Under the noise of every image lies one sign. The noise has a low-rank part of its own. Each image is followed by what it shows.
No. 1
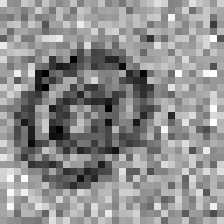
dark at sign
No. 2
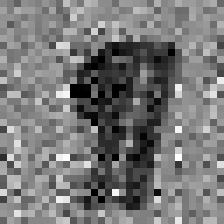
dark pilcrow
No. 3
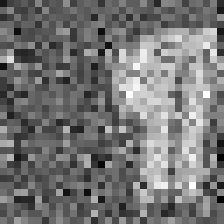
light pilcrow
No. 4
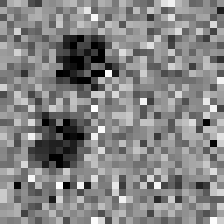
dark colon
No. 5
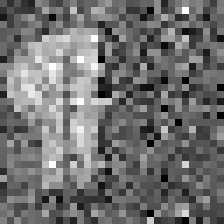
light pilcrow
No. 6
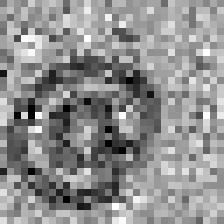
dark at sign
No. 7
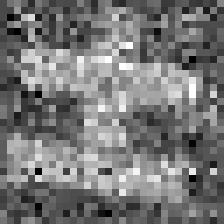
light plus-minus sign
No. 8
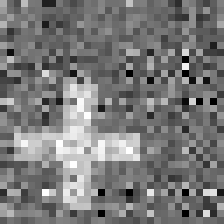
light plus sign
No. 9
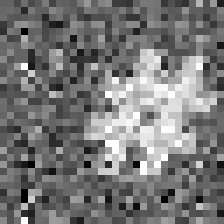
light hash sign
